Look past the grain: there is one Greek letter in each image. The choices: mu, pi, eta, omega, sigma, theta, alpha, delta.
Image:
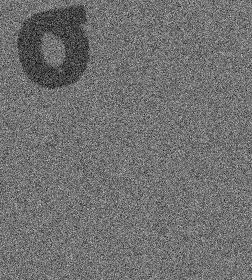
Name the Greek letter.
sigma
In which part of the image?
top left
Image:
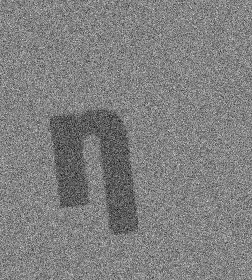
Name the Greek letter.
eta
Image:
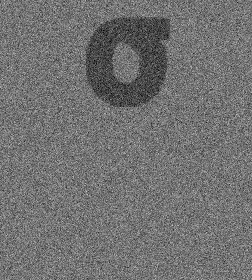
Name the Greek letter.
sigma
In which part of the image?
top middle
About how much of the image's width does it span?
a third
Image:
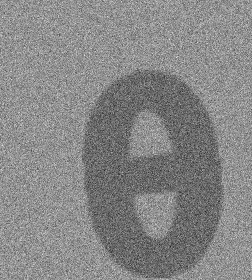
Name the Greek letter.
theta
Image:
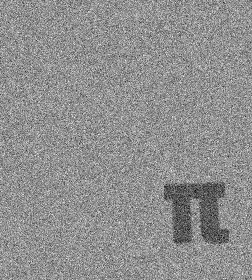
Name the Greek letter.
pi
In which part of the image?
bottom right
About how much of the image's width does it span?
a quarter
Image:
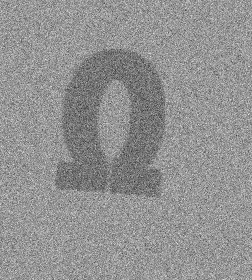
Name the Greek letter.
omega
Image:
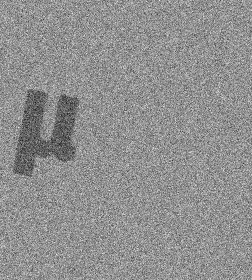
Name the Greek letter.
mu
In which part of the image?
middle left
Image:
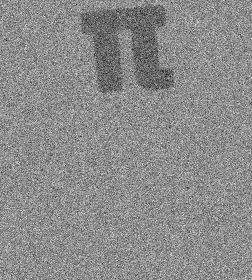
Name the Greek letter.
pi
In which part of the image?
top middle
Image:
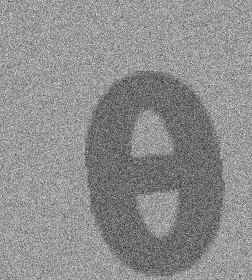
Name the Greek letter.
theta
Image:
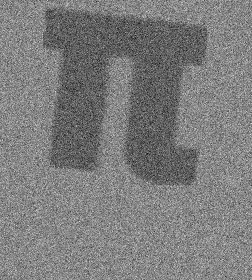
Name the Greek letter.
pi
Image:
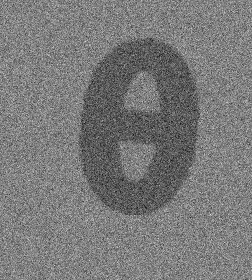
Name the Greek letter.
theta
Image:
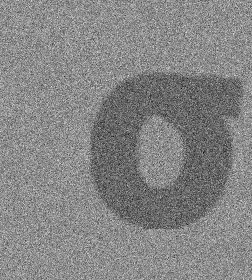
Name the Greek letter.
sigma
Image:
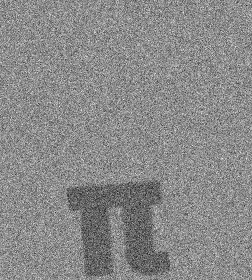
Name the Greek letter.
pi
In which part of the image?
bottom middle
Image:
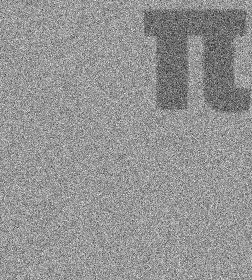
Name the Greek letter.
pi
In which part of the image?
top right
